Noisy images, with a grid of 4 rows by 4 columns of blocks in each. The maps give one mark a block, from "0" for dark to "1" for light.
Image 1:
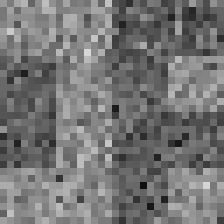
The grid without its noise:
1100
0101
0100
1101
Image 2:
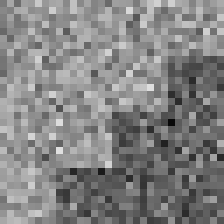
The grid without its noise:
1111
1110
1100
1000
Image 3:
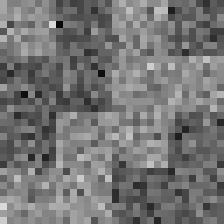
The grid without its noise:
1010
0011
0110
1100
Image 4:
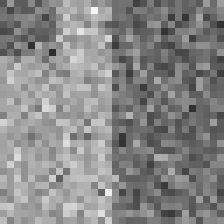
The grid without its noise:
0100
1100
1100
1100
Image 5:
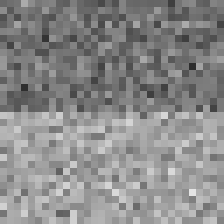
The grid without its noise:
0000
0000
1111
1111
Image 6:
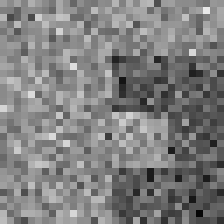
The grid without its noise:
1111
1100
1110
1100
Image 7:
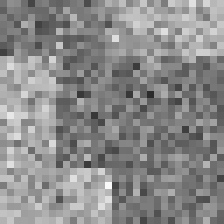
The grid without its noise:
0011
1000
1000
1100
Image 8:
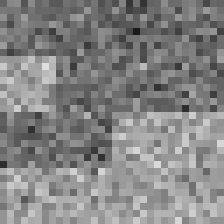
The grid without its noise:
0000
1000
0011
1111
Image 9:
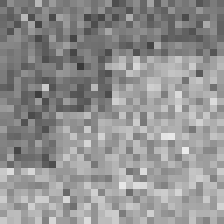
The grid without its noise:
0000
0011
0111
1111
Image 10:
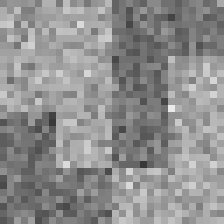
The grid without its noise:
1100
1101
0101
0011
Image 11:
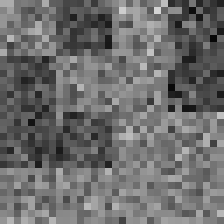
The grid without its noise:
1010
0110
0011
1111
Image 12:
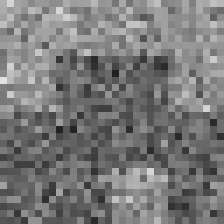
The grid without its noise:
1111
1001
0000
0010
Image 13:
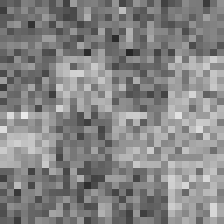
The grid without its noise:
0000
0101
1011
0001
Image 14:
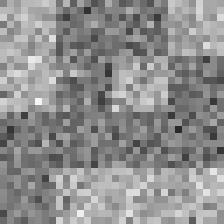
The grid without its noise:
1001
1010
0000
0111
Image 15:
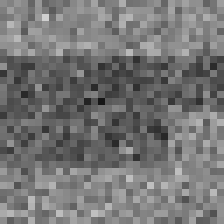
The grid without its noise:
1111
0000
0001
1111
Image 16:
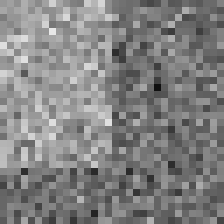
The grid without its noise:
1100
1100
1100
0000
